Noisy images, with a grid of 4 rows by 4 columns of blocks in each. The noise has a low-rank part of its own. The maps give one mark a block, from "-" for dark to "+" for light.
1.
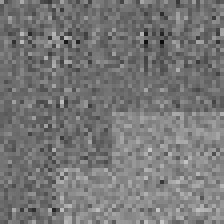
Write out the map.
----
----
--++
-+++
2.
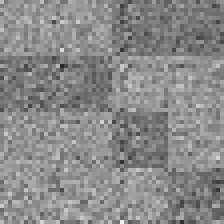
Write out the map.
++--
--++
++-+
+++-
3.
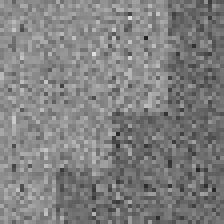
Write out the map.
+++-
+++-
++--
+---
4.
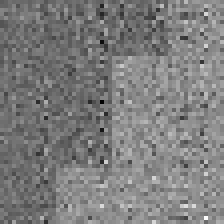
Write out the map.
---+
--++
--++
-+++
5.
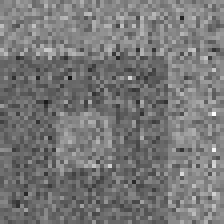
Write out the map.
++++
---+
-+-+
---+
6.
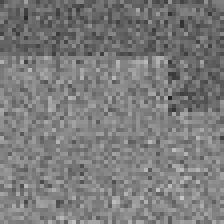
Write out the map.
----
+++-
++++
++++
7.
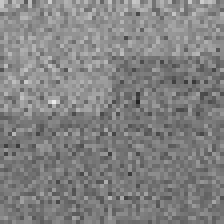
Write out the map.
++++
++--
----
----
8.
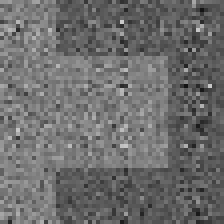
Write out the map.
+---
+++-
+++-
+---
